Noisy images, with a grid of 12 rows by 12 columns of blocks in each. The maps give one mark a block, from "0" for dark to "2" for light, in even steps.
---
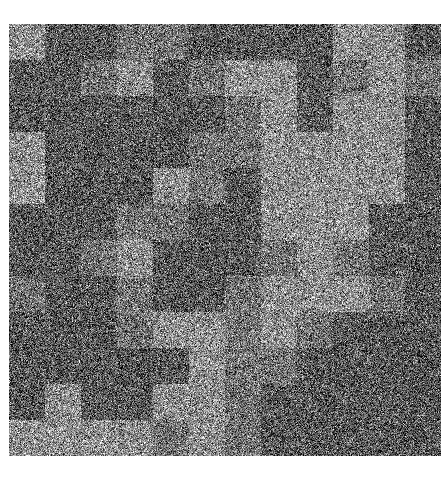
200110000220
001201220121
000000120220
200001122220
200021022220
000110022200
001200012100
100100122210
000122121000
000002110000
020022100000
222212100000
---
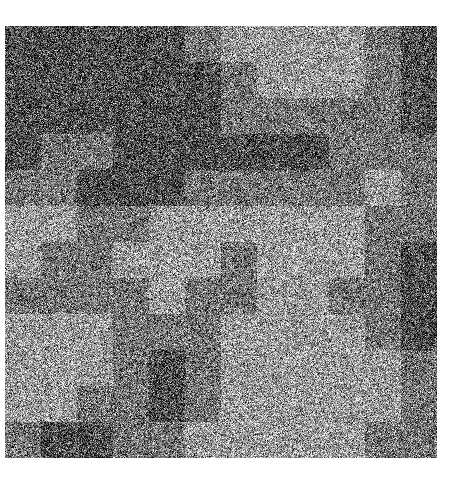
000001222210
000000122210
000000111110
011000000111
110001111121
221122222211
211222122210
111121122110
222111222210
222101222221
221101222221
100112222211
